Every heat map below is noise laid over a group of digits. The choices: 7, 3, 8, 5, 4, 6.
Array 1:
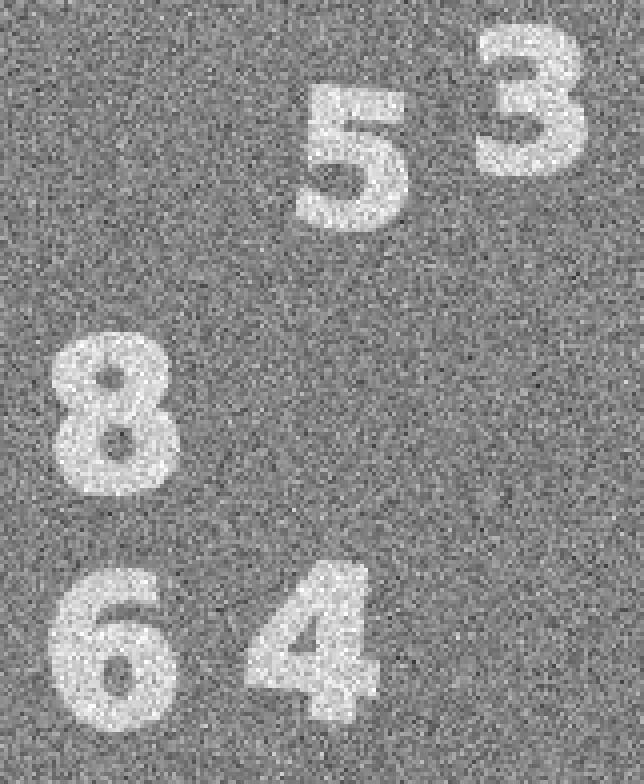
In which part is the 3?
top right
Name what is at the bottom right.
nothing
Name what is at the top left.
nothing
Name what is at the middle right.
nothing
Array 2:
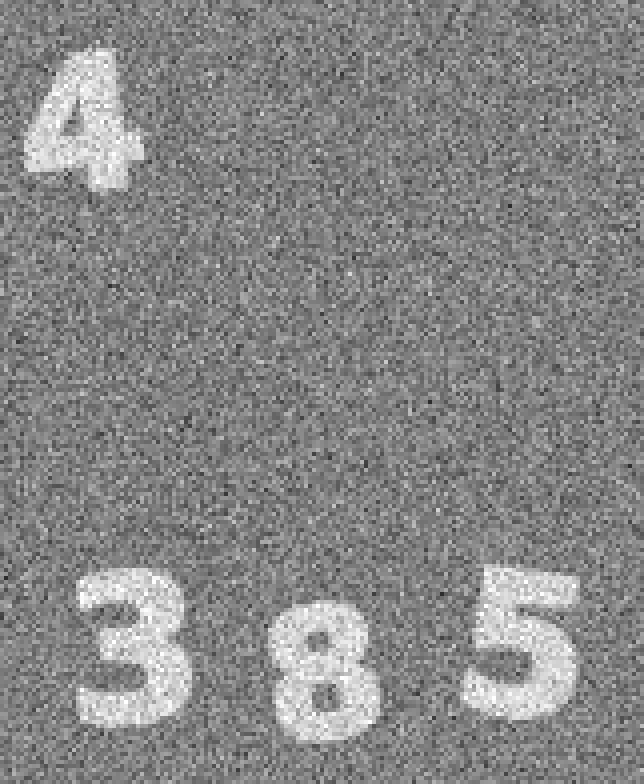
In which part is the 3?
bottom left
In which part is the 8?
bottom middle
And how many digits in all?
4
